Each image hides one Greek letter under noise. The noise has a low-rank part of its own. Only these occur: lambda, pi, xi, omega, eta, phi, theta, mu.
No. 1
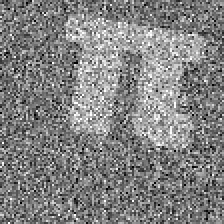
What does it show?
light pi
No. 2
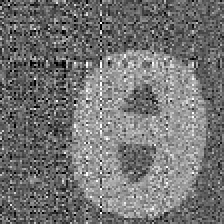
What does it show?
light theta
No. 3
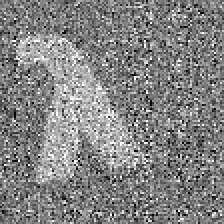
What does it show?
light lambda
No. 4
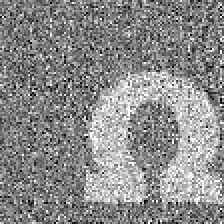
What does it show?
light omega
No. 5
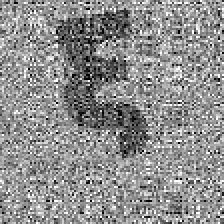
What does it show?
dark xi
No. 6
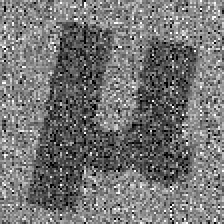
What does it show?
dark mu
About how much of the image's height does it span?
nearly all
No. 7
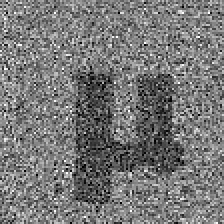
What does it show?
dark mu
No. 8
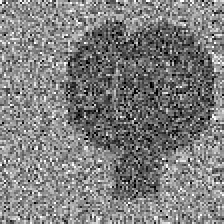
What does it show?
dark phi
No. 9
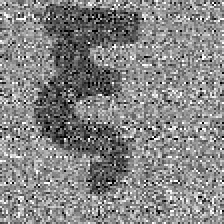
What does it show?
dark xi
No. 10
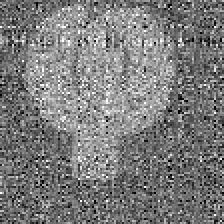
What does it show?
light phi
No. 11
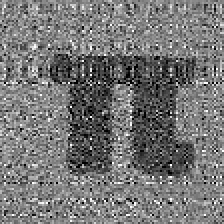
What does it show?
dark pi
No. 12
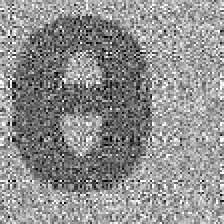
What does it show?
dark theta
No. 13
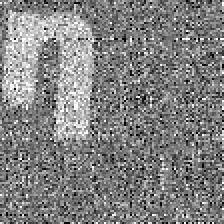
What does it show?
light eta
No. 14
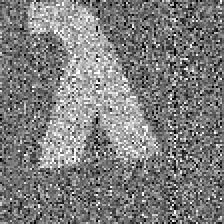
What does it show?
light lambda
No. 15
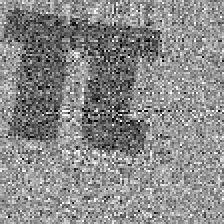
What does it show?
dark pi
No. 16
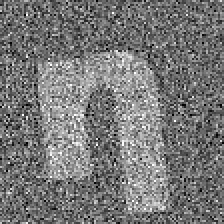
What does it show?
light eta
